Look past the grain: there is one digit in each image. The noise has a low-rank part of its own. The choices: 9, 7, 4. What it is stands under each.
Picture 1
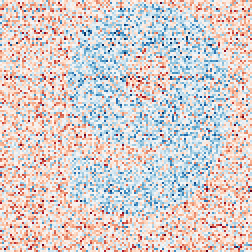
9
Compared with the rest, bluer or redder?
bluer
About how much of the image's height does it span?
nearly all
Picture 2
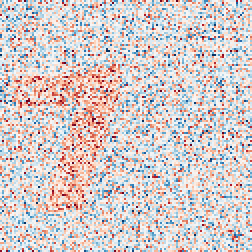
7
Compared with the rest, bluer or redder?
redder
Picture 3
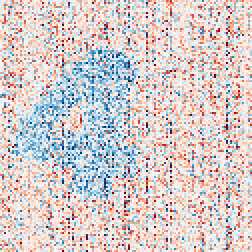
4
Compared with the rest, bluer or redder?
bluer
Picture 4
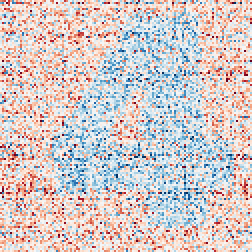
4
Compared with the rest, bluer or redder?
bluer
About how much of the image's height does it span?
nearly all
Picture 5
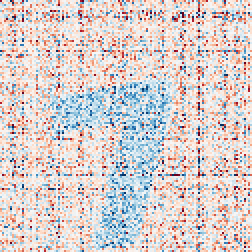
7
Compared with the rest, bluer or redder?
bluer
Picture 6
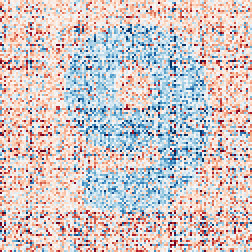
9
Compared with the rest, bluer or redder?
bluer
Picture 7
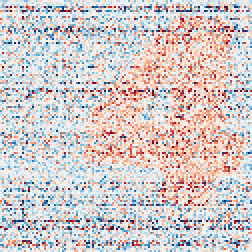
4
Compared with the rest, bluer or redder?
redder
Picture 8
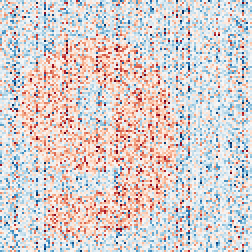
9
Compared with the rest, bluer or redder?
redder
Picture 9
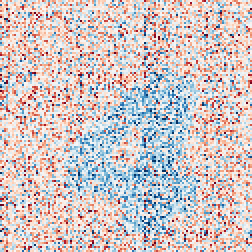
4
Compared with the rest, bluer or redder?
bluer
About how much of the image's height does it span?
two thirds
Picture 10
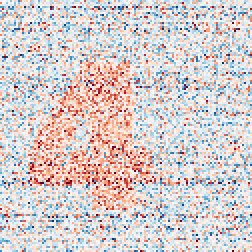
4
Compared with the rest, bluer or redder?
redder
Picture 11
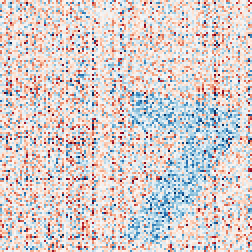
7
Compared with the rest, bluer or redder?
bluer
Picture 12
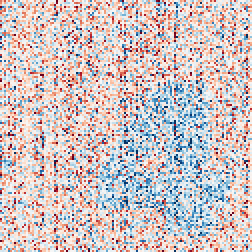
4
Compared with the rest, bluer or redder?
bluer
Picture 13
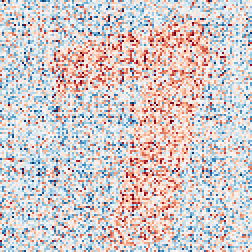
7
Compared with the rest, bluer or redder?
redder
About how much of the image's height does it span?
nearly all
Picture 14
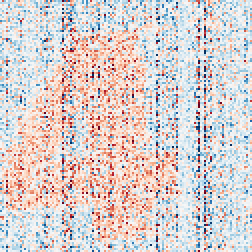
4
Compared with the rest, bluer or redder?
redder
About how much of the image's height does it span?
nearly all
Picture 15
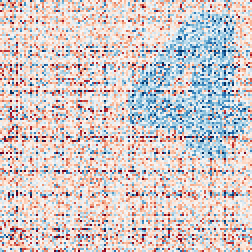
4
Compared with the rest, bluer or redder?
bluer
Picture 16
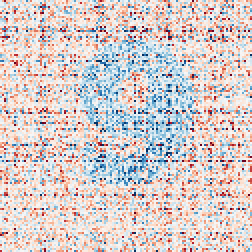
9
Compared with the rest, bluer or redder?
bluer
